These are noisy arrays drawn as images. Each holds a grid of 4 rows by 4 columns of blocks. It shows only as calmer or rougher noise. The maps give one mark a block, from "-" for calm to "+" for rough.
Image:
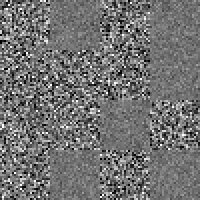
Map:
+ - + -
+ + + -
+ + - +
+ - + -
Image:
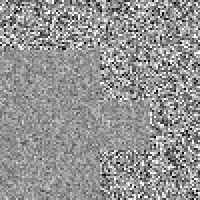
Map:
+ + + +
- - + +
- - - +
- - + +
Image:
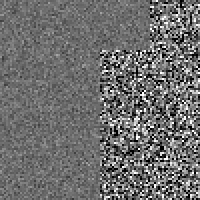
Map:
- - - +
- - + +
- - + +
- - + +
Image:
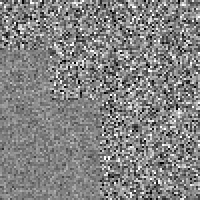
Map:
+ + + +
- + + +
- - + +
- - + +
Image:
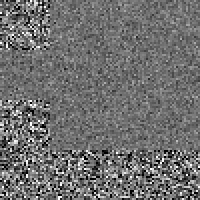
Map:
+ - - -
- - - -
+ - - -
+ + + +
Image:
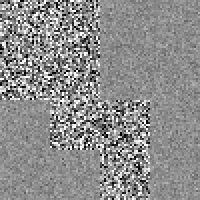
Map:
+ + - -
+ + - -
- + + -
- - + -
